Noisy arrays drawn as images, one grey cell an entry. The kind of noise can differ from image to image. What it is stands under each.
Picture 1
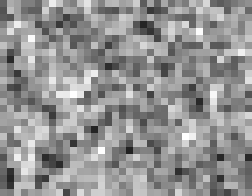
blotchy
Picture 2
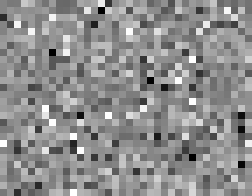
heavy tails
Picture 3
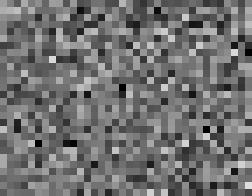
independent entries
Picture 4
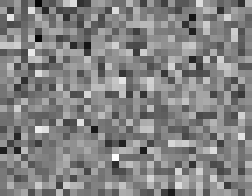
independent entries
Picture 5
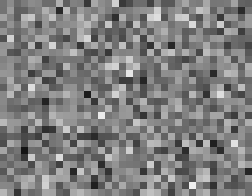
independent entries
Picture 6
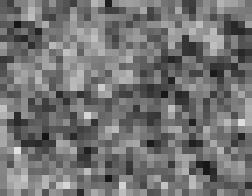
blotchy
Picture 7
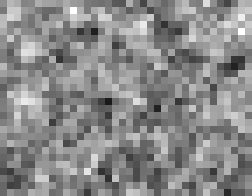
blotchy
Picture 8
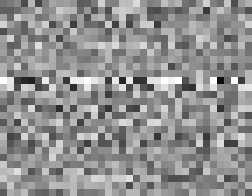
rows of uneven size
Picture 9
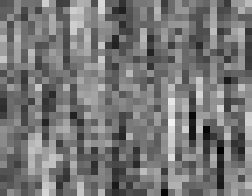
streaked along the columns
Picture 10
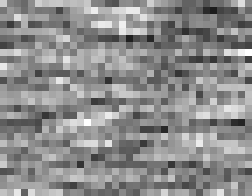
streaked along the rows
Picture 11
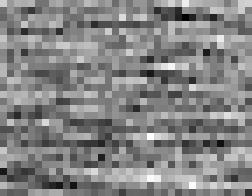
streaked along the rows
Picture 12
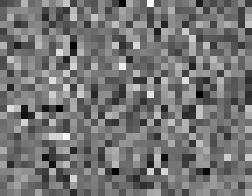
low rank plus noise
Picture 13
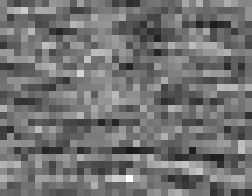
streaked along the rows
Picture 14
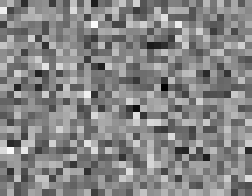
independent entries
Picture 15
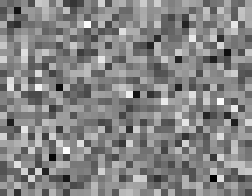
independent entries
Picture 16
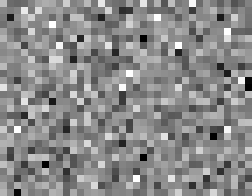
heavy tails
